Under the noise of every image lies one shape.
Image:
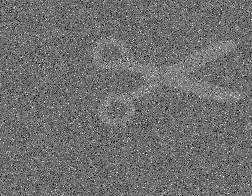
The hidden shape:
pair of scissors
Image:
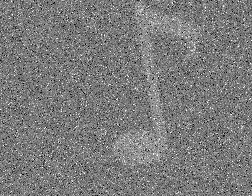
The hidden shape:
musical note
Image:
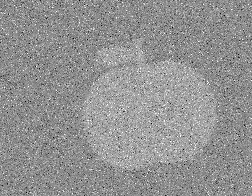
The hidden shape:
apple
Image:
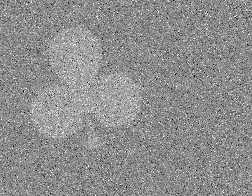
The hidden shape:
club
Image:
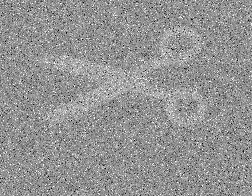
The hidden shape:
pair of scissors
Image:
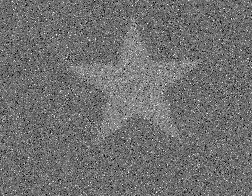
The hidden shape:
star
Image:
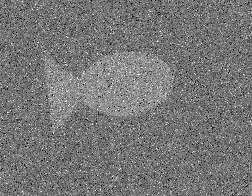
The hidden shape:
fish
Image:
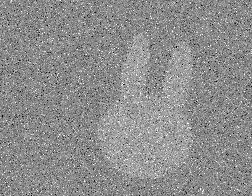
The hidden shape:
rabbit's head
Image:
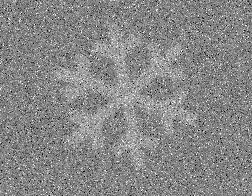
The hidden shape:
snowflake
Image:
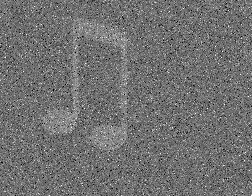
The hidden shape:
pair of musical notes
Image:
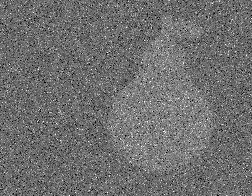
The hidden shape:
pear
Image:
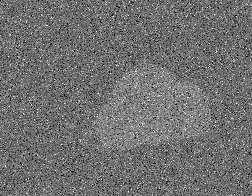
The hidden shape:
cloud
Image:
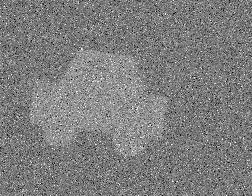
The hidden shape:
car
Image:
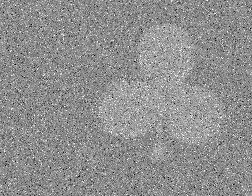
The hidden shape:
club
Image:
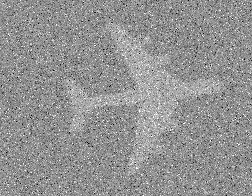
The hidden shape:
airplane
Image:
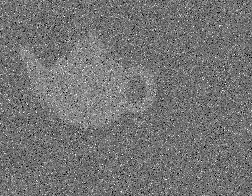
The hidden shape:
teapot
